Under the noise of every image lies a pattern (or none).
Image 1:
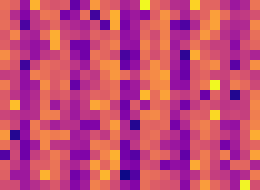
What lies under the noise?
vertical stripes
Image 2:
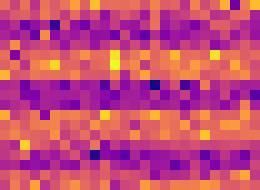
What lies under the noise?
horizontal stripes
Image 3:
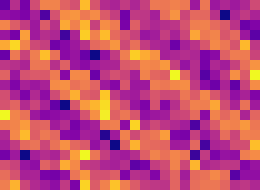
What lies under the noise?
diagonal stripes
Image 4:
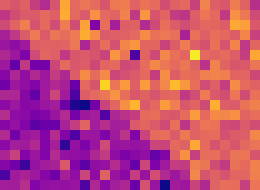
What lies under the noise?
a sharp edge
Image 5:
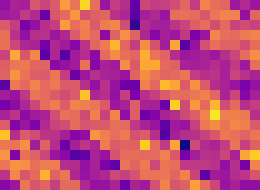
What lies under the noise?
diagonal stripes
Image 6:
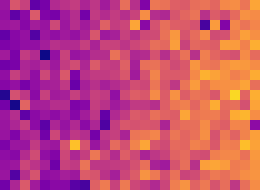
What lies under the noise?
a smooth slope
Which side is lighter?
right
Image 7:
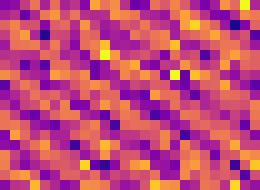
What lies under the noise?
diagonal stripes
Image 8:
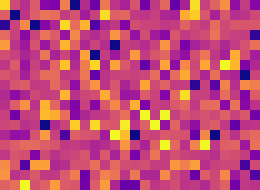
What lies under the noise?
only noise
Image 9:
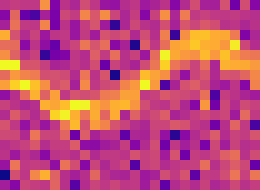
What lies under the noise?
a wavy band
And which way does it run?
left to right
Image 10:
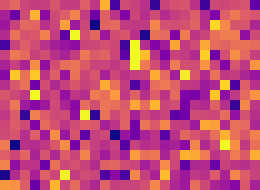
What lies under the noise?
only noise
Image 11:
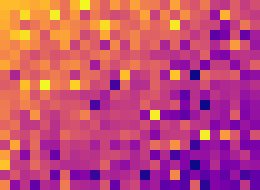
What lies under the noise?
a smooth slope
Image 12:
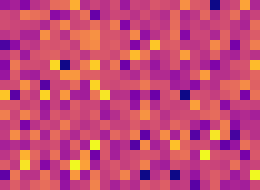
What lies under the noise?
only noise
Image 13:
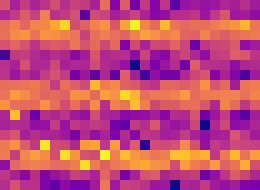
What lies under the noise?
horizontal stripes
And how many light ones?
3
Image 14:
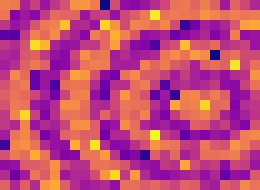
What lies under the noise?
rings round one point
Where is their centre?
middle right
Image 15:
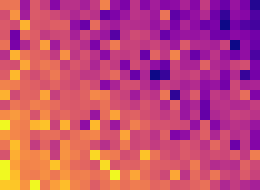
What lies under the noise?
a smooth slope
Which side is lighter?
bottom left
